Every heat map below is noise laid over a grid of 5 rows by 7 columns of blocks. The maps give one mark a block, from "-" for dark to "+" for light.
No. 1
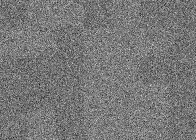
-++-+--
++-+++-
---++--
---+++-
-+-+++-
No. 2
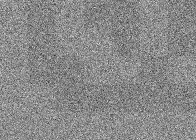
+-+--+-
+-++-+-
+--++-+
++-----
+++++++
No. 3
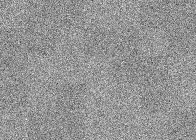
+--++--
--+--+-
-+++--+
-+-++-+
+--+++-
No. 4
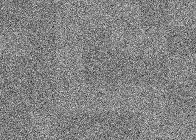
--+++-+
+-+-++-
--+---+
--++++-
-+---++
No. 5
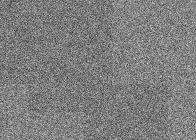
----+++
----+++
----+++
+-----+
+++---+
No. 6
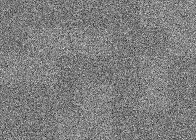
-----++
-+++--+
++---+-
---+-+-
--++---
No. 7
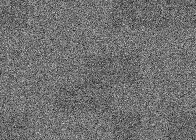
-+++---
+++++++
+++--++
++--+++
-+++-+-
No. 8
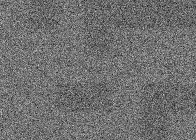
+-+----
+++-+++
+++++++
++--+--
+++++-+
